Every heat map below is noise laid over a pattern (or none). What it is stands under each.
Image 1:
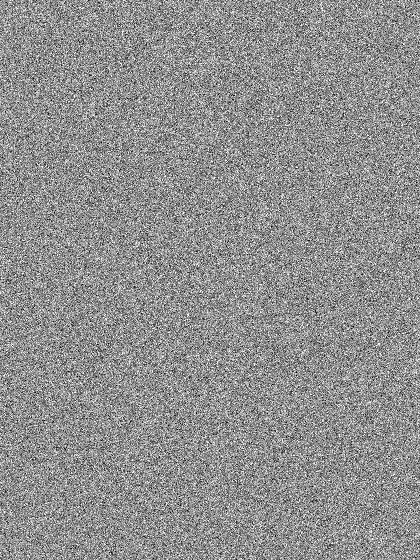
only noise
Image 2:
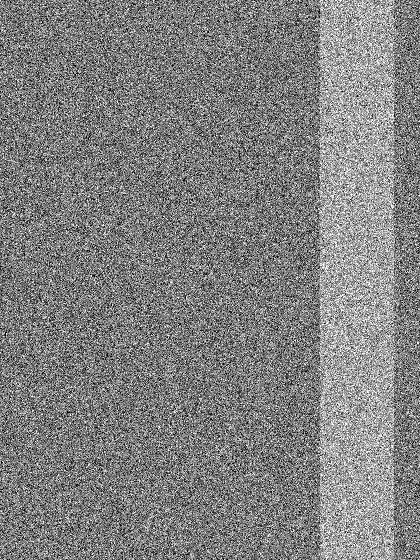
one vertical stripe
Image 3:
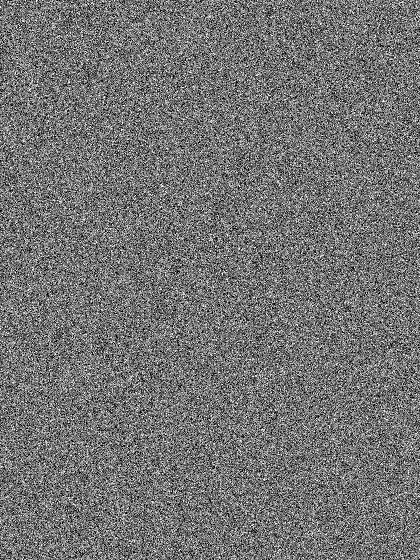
only noise
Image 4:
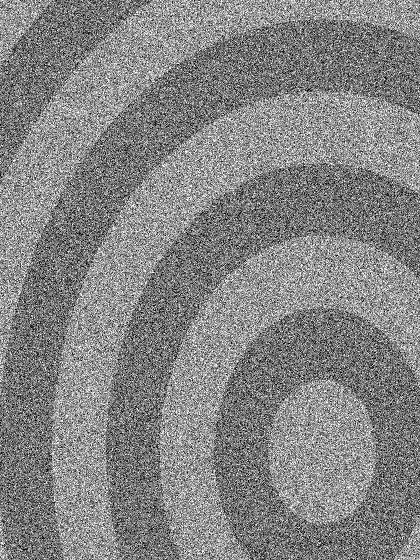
rings round one point
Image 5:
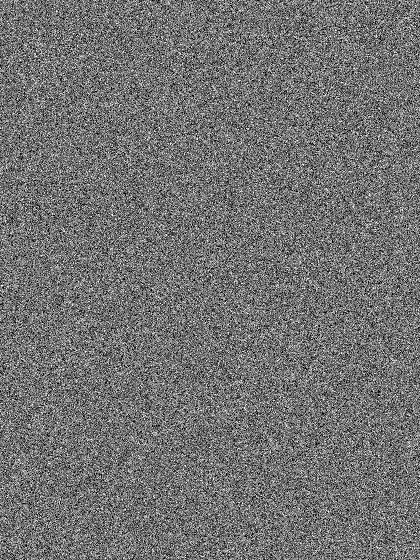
only noise
